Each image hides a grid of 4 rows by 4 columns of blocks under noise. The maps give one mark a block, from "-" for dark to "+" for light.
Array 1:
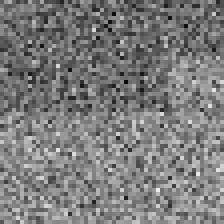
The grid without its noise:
----
---+
++++
++++
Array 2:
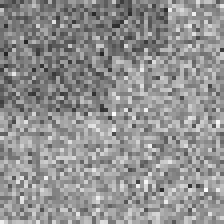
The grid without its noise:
---+
--++
++++
++++
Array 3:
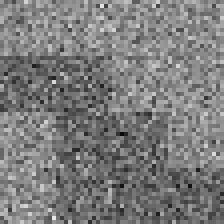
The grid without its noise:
++++
--++
+--+
+---
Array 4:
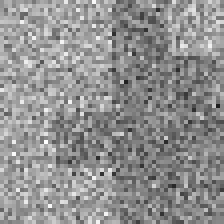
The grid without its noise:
++-+
++--
+---
++--
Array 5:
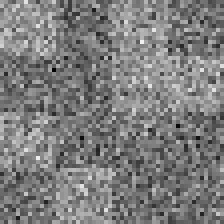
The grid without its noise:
+-+-
--++
+---
-+--
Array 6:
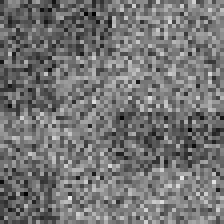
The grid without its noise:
--++
-+++
++--
-+++
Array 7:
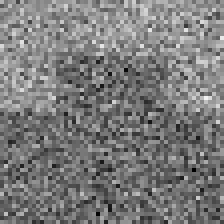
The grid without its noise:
++++
+--+
----
----
